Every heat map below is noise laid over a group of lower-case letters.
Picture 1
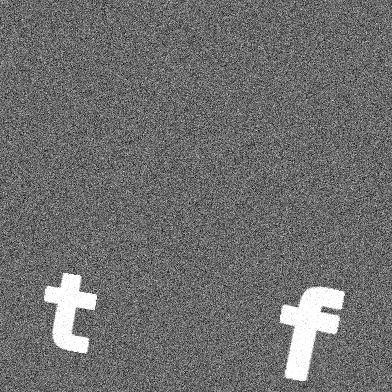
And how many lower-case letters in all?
2
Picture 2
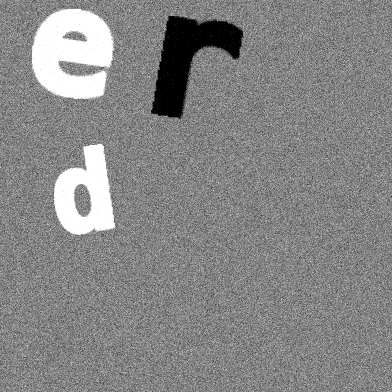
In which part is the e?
top left
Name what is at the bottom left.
nothing
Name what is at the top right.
nothing
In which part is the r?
top middle
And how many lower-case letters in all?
3
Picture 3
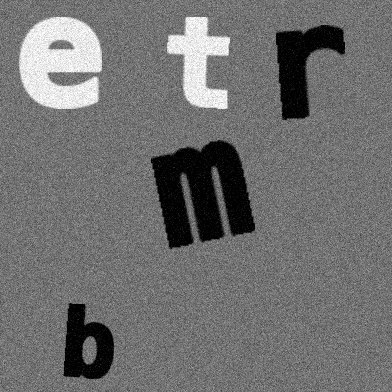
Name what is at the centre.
m
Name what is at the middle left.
nothing
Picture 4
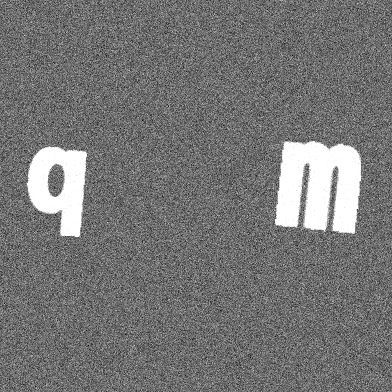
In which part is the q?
middle left
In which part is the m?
middle right
